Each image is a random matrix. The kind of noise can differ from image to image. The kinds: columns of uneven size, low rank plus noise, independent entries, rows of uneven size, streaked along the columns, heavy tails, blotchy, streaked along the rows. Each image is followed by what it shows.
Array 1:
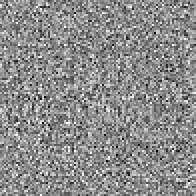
low rank plus noise
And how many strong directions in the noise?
three or four
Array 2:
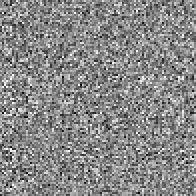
low rank plus noise
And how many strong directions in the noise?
three or four
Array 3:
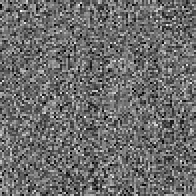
low rank plus noise
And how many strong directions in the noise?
five to eight
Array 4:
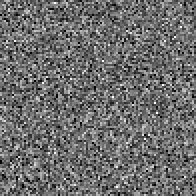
independent entries
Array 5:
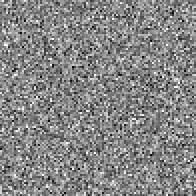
independent entries
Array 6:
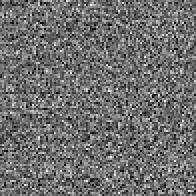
low rank plus noise
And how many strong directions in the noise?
five to eight
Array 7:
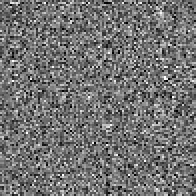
low rank plus noise
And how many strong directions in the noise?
five to eight
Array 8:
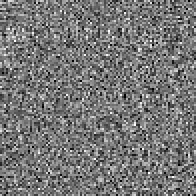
low rank plus noise
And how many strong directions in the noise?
five to eight
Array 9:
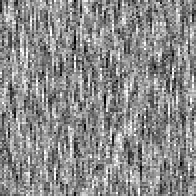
streaked along the columns
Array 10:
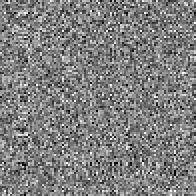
low rank plus noise
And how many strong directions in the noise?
two
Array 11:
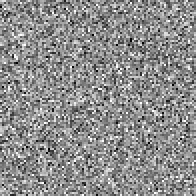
independent entries
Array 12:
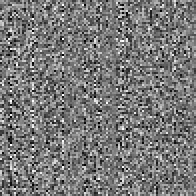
columns of uneven size
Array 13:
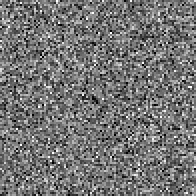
independent entries
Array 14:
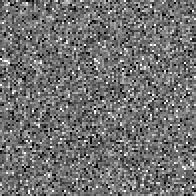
heavy tails
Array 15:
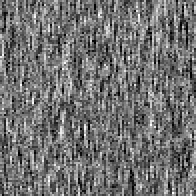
streaked along the columns
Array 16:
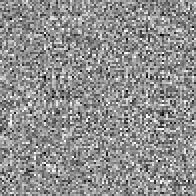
low rank plus noise
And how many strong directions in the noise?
three or four
